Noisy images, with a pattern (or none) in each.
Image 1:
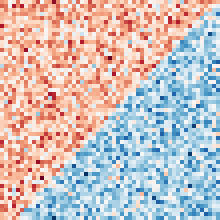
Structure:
a sharp edge
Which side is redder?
top left
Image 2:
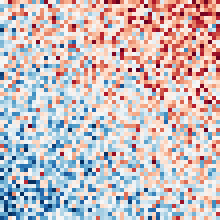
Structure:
a smooth slope
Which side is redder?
top right
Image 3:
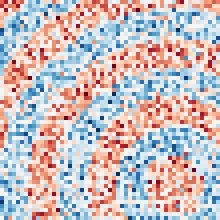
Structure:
rings round one point
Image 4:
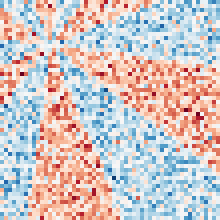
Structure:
spokes from one point
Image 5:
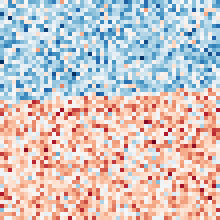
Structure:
a sharp edge
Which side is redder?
bottom
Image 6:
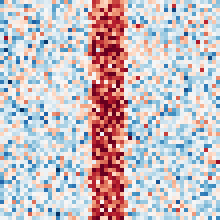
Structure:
one vertical stripe
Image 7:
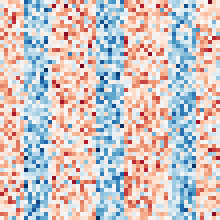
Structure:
vertical stripes
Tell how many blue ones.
3
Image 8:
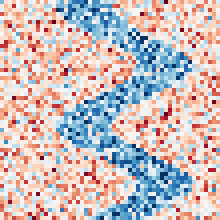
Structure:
a wavy band
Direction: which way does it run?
top to bottom
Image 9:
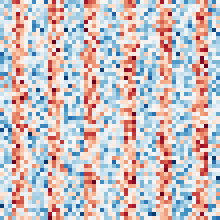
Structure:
vertical stripes
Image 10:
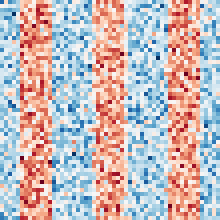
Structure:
vertical stripes
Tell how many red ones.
3
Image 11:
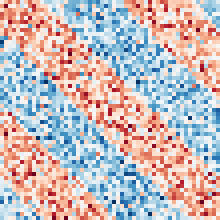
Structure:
diagonal stripes
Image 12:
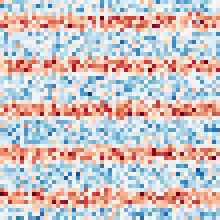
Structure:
horizontal stripes
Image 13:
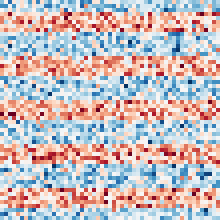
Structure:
horizontal stripes
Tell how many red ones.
5
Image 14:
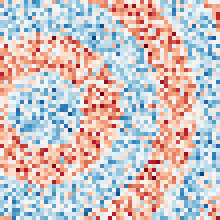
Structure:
rings round one point
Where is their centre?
middle left
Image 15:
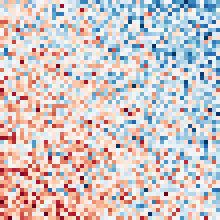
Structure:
a smooth slope
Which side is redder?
bottom left
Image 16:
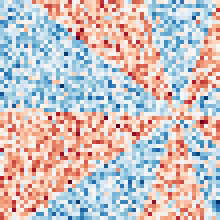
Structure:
spokes from one point
